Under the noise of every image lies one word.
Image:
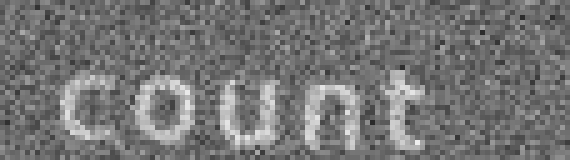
count
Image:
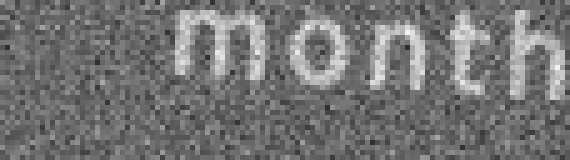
month
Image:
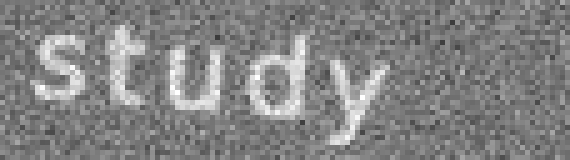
study
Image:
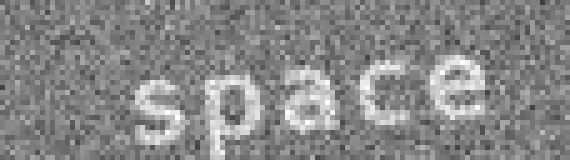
space
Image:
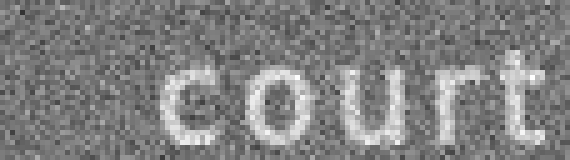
court
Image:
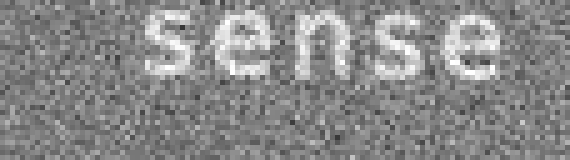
sense
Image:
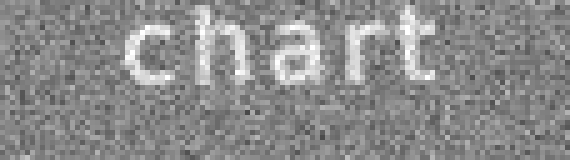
chart
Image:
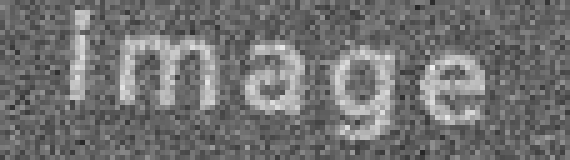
image
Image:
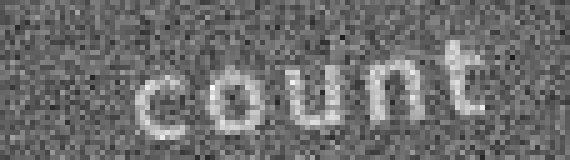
count
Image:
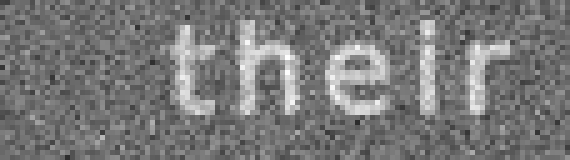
their
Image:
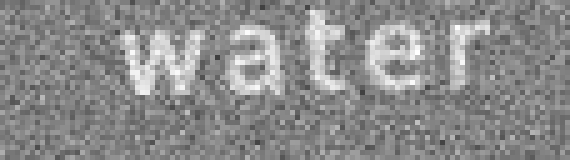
water
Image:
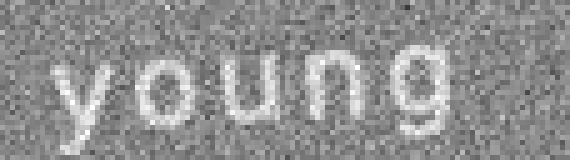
young
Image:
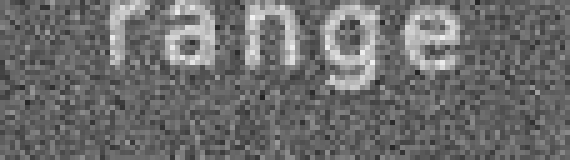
range
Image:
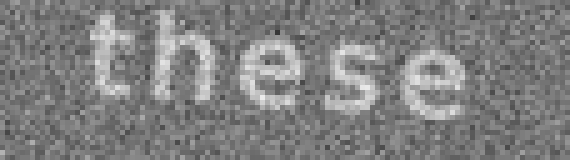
these
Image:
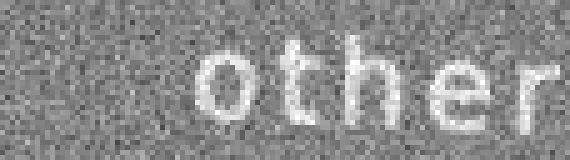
other
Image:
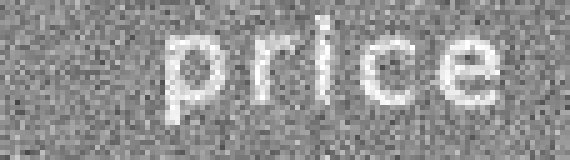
price
